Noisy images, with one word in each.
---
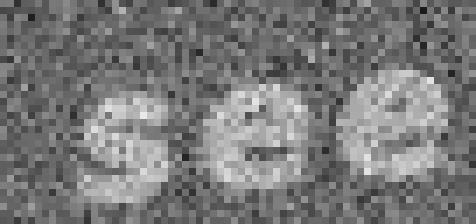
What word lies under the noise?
see
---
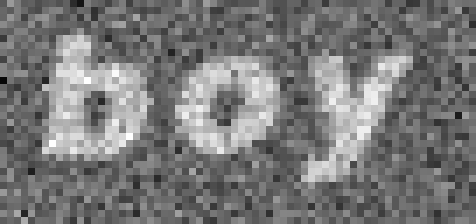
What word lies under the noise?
boy
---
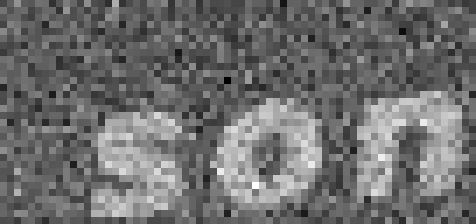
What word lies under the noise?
son
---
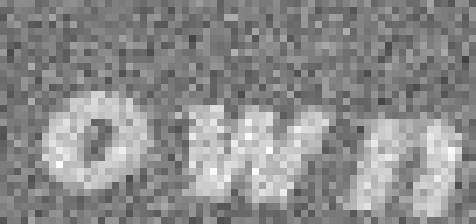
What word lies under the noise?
own
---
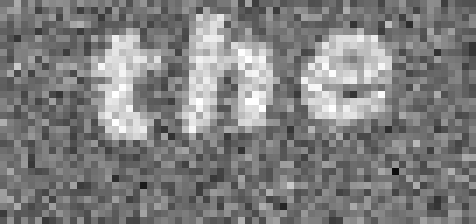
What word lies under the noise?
the
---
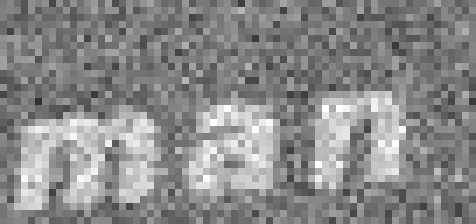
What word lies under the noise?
man
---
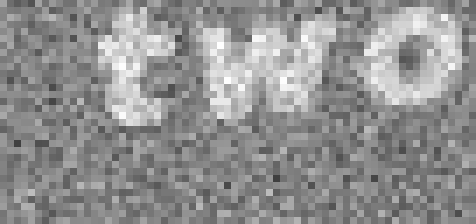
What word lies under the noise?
two
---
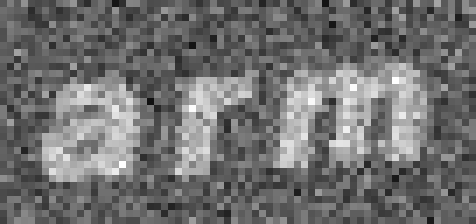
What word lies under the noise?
arm
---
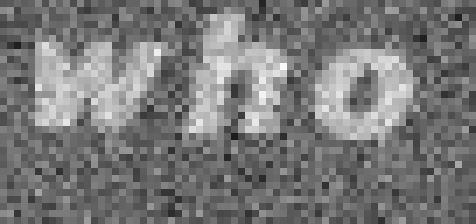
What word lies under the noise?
who
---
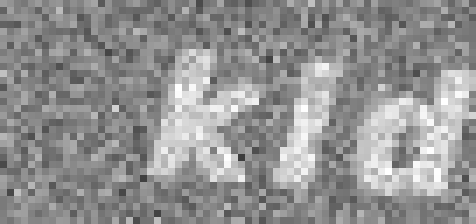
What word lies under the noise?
kid
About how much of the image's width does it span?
two thirds
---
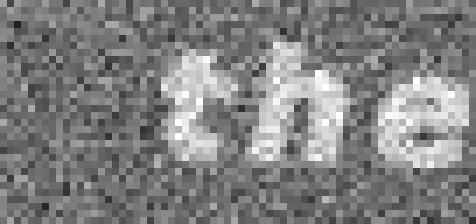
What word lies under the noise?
the
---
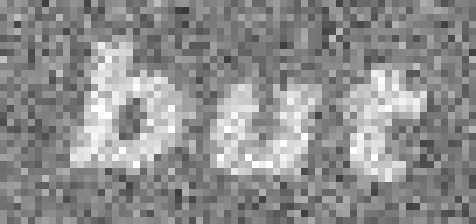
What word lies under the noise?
but
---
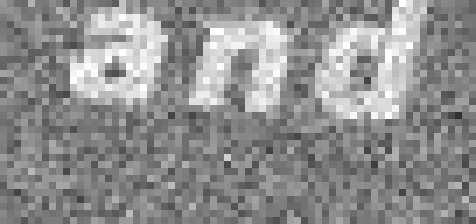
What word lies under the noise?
and
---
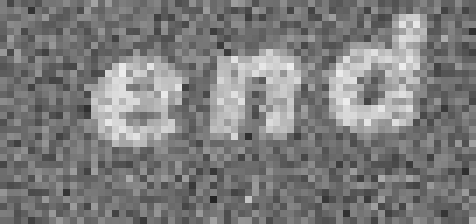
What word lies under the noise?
end
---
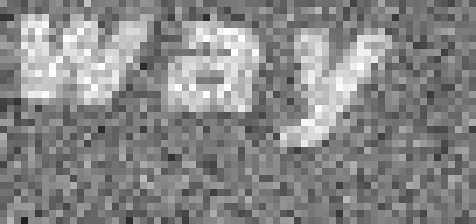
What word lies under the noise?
way
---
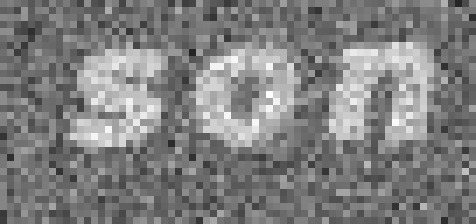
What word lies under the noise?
son
